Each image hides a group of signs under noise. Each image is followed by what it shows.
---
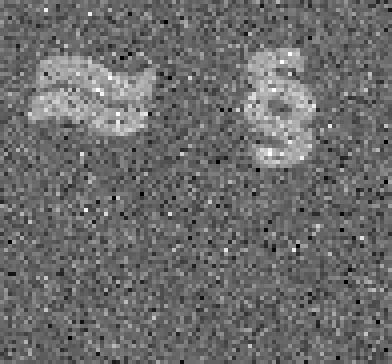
top left: approximately sign; top right: section sign
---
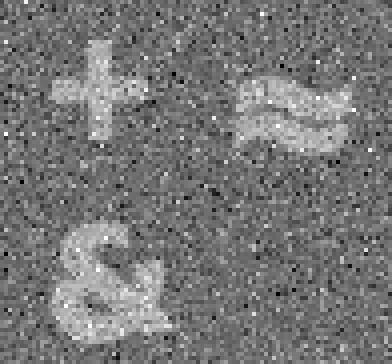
top left: plus sign; top right: approximately sign; bottom left: ampersand
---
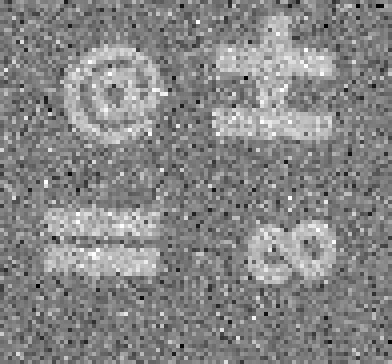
top left: at sign; top right: plus-minus sign; bottom left: equals sign; bottom right: infinity sign
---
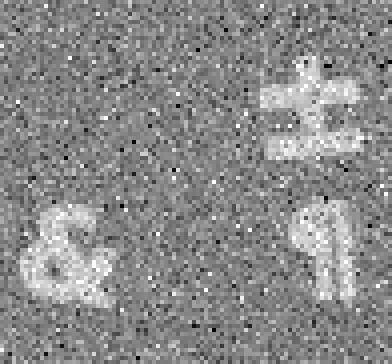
top right: plus-minus sign; bottom left: ampersand; bottom right: pilcrow
